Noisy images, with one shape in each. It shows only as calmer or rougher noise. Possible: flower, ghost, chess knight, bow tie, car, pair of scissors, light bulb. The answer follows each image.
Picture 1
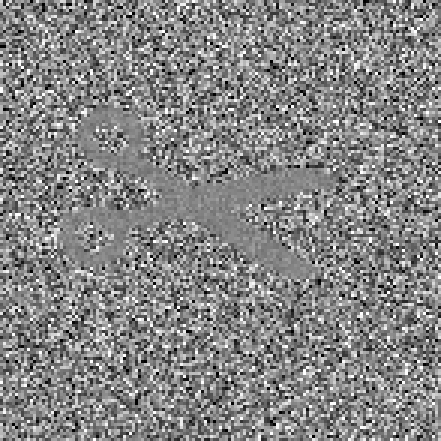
pair of scissors
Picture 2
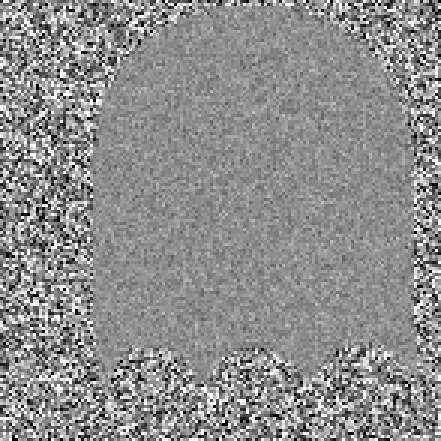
ghost
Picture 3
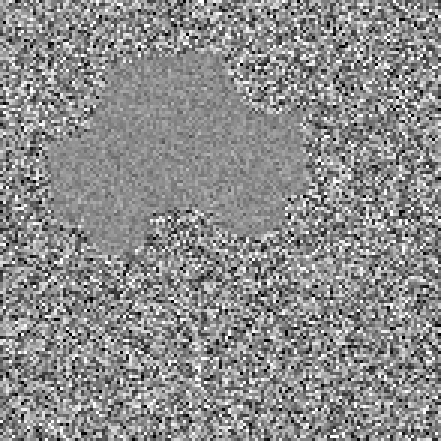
car
